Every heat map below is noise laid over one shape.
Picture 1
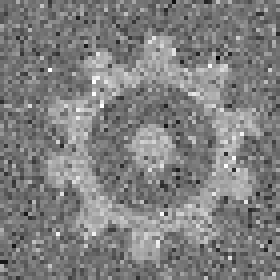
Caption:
light gear
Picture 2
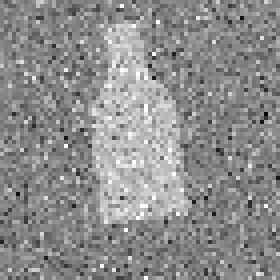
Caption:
light bottle
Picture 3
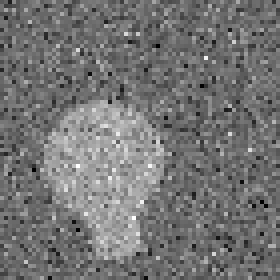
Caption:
light light bulb
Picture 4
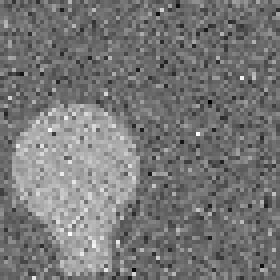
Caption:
light light bulb
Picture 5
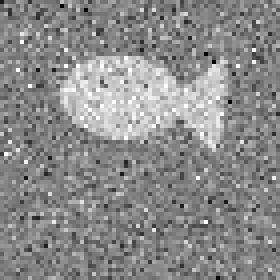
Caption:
light fish
